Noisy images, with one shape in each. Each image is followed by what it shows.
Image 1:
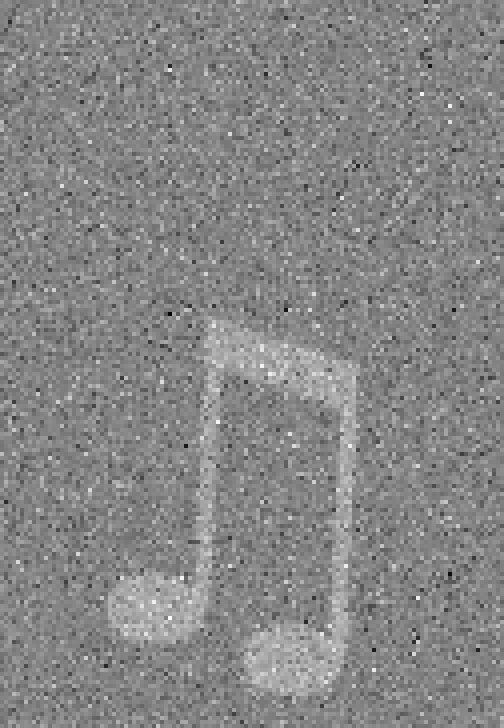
light pair of musical notes
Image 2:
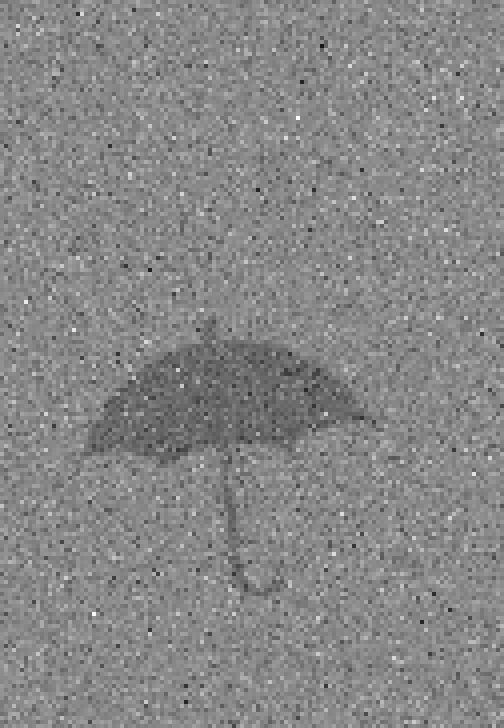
dark umbrella
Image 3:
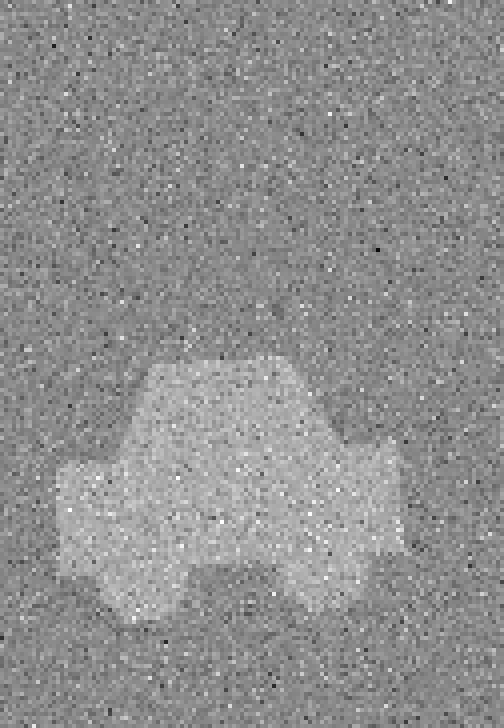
light car
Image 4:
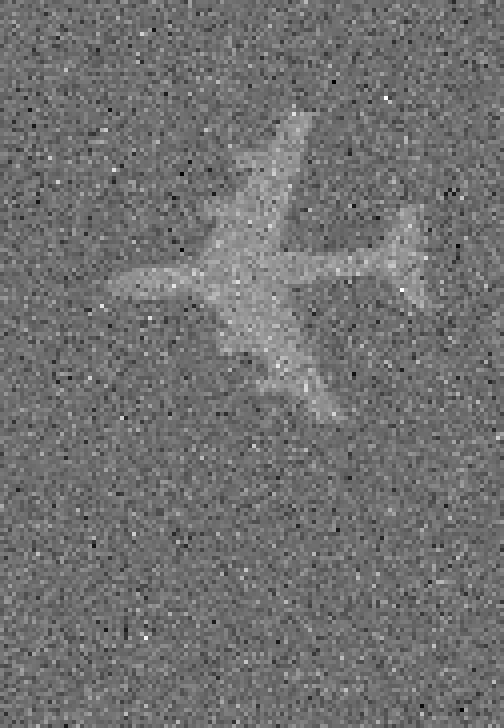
light airplane
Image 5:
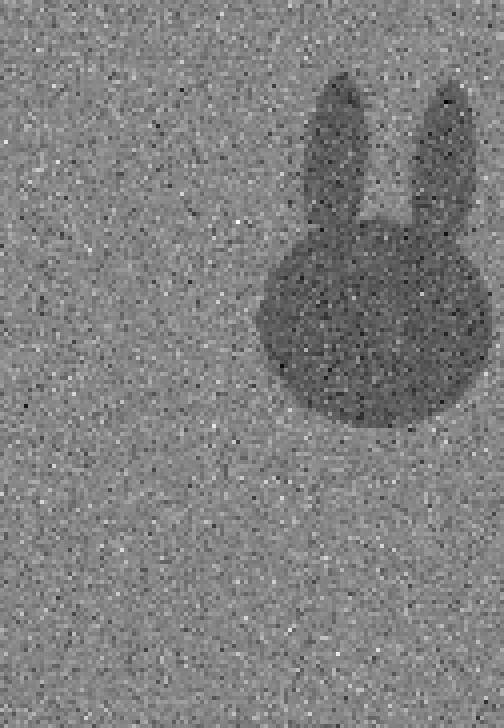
dark rabbit's head
